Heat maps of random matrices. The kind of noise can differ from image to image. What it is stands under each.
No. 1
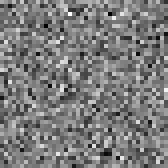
independent entries
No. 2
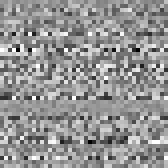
rows of uneven size
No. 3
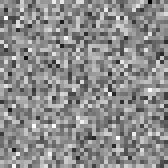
independent entries
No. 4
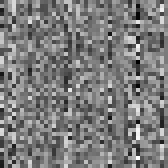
columns of uneven size
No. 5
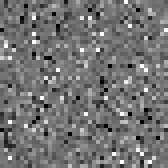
heavy tails
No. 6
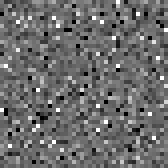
heavy tails
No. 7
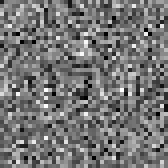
low rank plus noise
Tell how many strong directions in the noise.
five to eight
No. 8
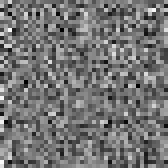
low rank plus noise
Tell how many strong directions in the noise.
three or four
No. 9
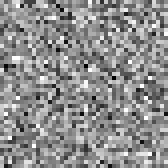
independent entries
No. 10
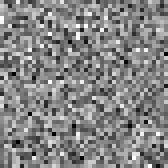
independent entries
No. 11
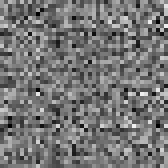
low rank plus noise
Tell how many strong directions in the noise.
five to eight
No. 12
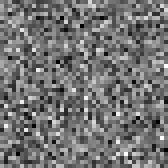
independent entries
